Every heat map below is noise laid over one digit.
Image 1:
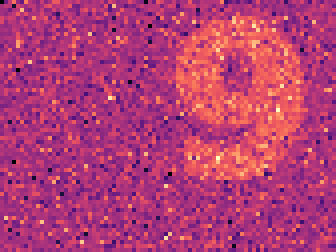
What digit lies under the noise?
9
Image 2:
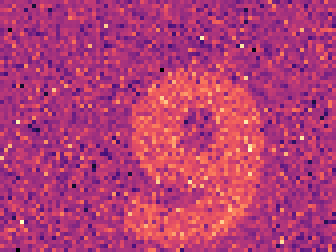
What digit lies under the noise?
9
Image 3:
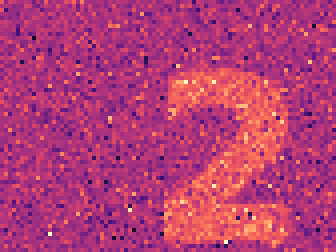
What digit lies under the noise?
2
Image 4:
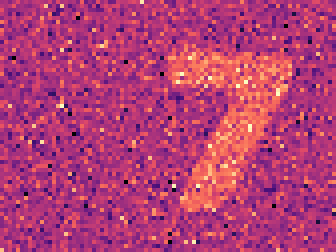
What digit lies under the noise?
7
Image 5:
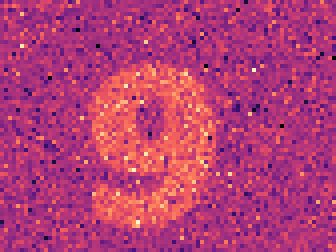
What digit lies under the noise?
9
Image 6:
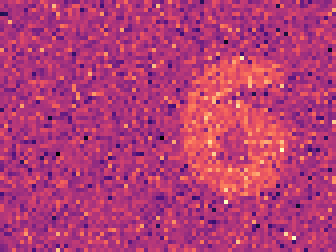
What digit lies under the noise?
6
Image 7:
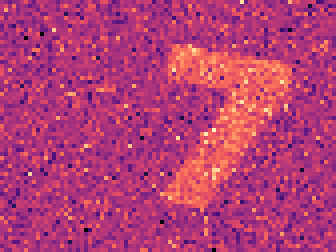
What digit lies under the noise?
7
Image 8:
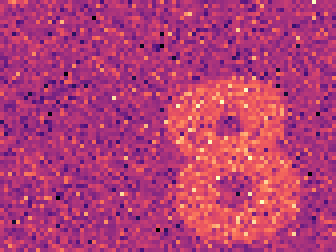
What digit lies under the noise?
8
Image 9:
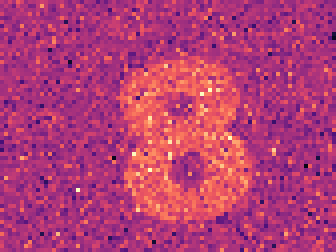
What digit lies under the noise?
8
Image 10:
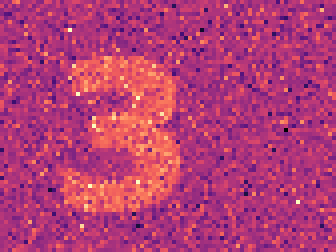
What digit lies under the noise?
3
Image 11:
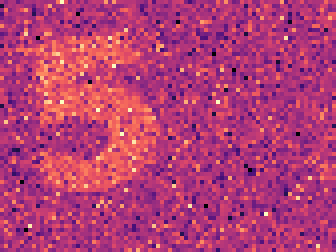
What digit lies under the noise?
5
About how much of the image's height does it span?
two thirds
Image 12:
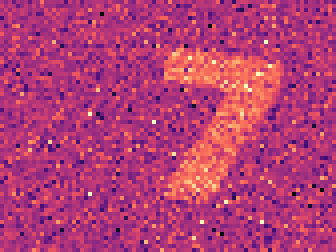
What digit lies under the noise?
7
